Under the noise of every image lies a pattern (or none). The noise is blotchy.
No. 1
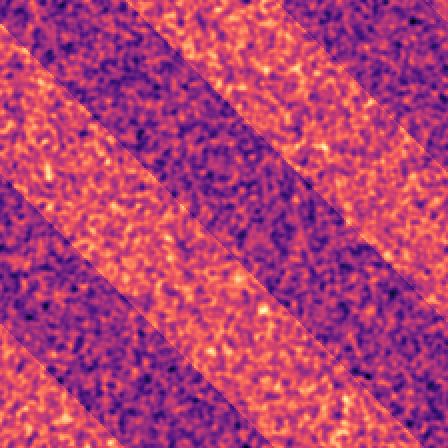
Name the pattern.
diagonal stripes
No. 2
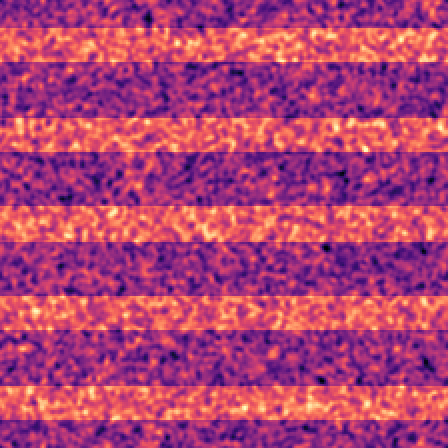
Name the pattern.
horizontal stripes
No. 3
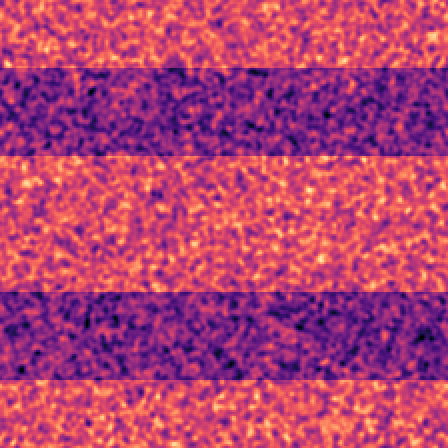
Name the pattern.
horizontal stripes
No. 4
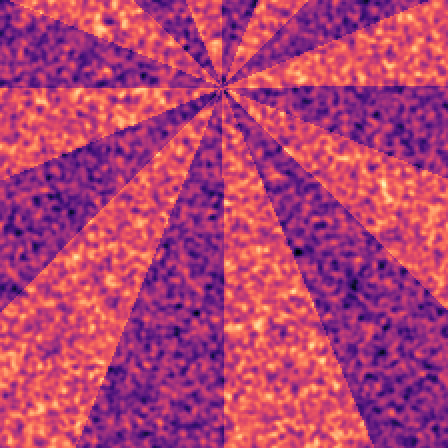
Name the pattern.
spokes from one point
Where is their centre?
top middle
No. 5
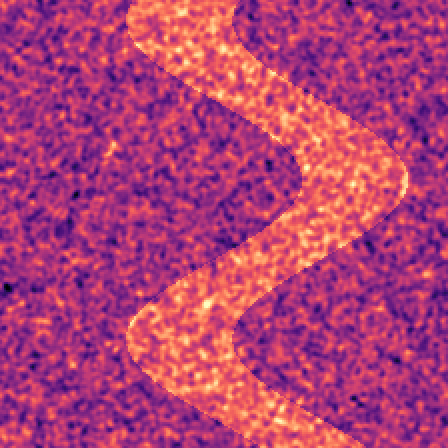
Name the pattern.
a wavy band
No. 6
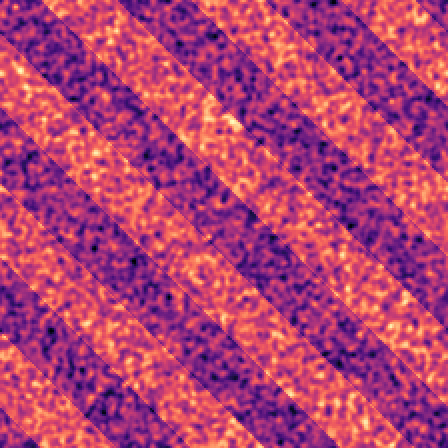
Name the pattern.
diagonal stripes
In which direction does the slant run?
top left to bottom right
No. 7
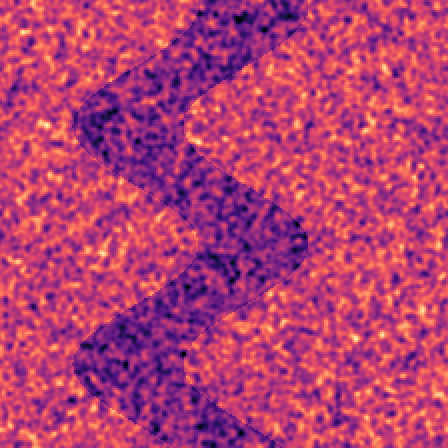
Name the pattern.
a wavy band
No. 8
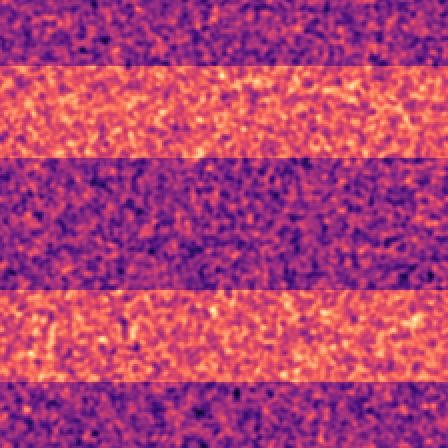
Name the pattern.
horizontal stripes
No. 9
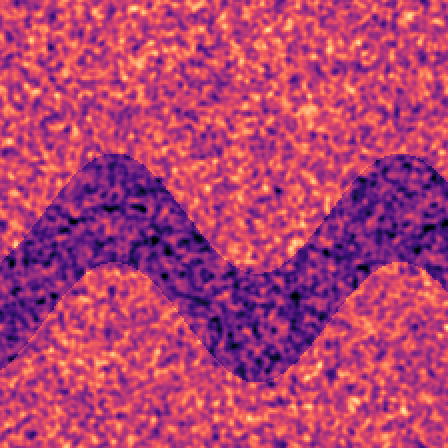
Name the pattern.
a wavy band
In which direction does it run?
left to right
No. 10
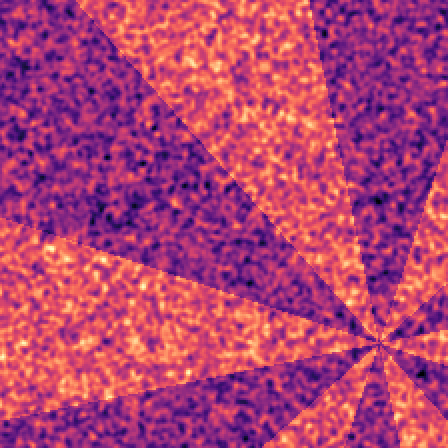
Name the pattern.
spokes from one point
